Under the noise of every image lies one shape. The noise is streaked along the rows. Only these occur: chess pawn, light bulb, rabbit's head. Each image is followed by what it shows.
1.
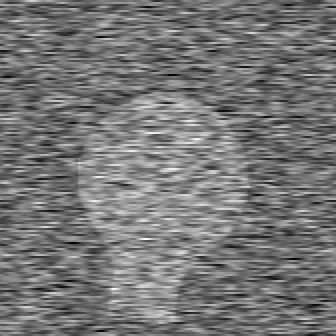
light bulb
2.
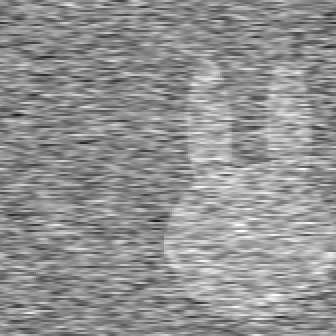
rabbit's head
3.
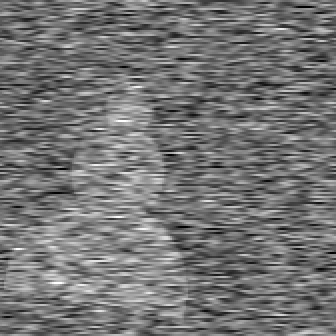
chess pawn
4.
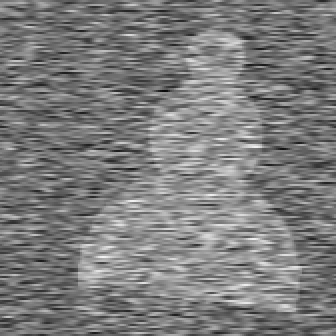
chess pawn
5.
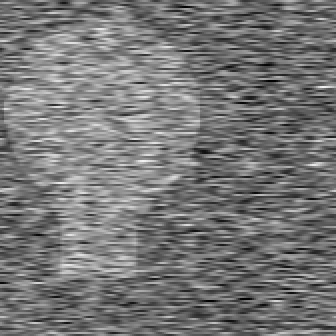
light bulb
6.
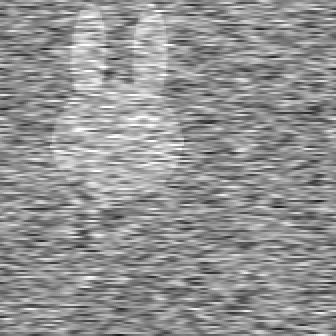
rabbit's head
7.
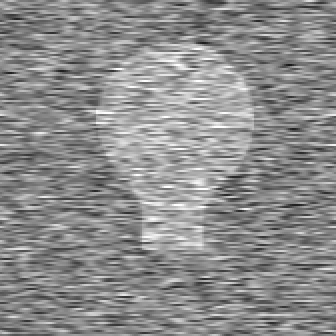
light bulb
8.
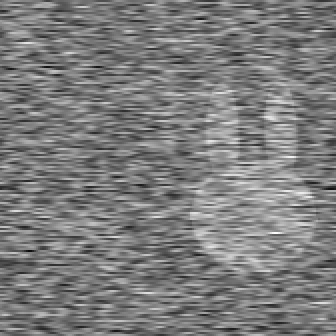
rabbit's head
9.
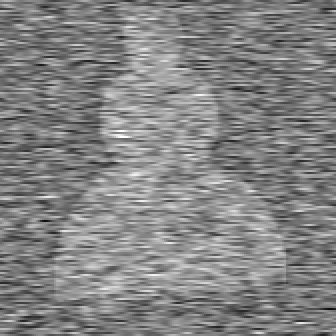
chess pawn
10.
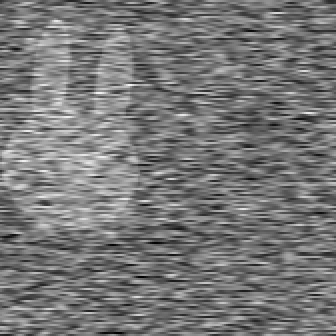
rabbit's head
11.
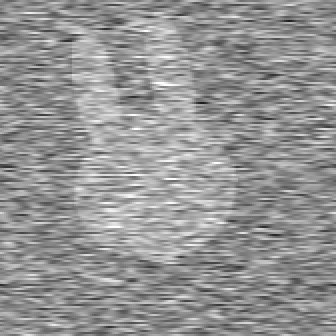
rabbit's head
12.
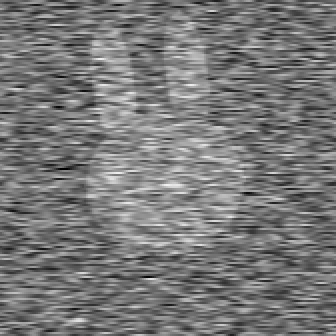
rabbit's head
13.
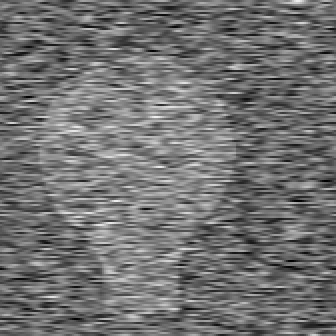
light bulb
